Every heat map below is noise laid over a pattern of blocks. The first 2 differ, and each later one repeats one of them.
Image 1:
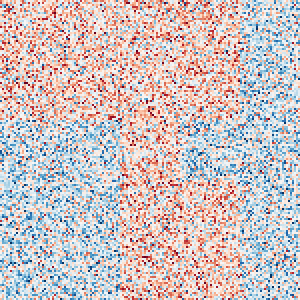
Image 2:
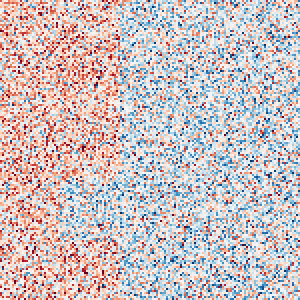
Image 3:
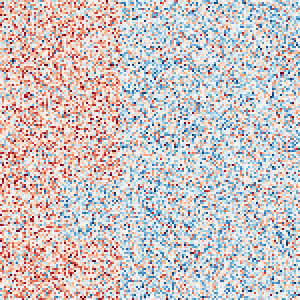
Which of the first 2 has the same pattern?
2
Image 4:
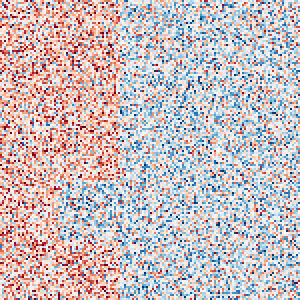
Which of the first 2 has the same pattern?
2
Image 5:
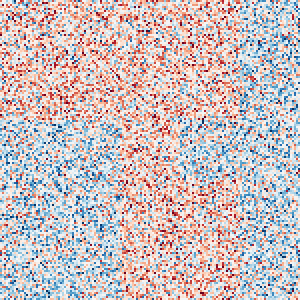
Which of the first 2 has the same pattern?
1
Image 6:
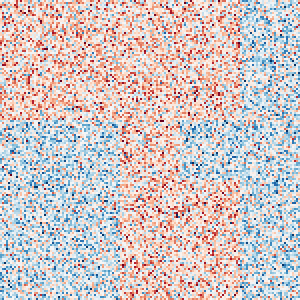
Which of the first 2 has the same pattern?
1
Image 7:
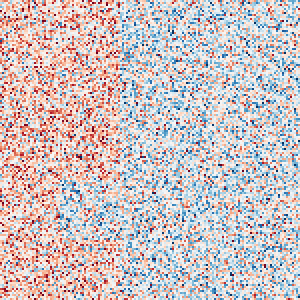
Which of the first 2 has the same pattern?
2
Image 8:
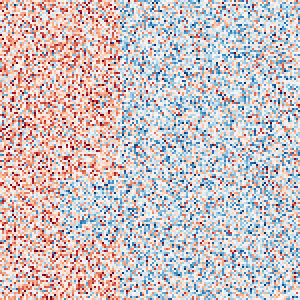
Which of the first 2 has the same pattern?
2
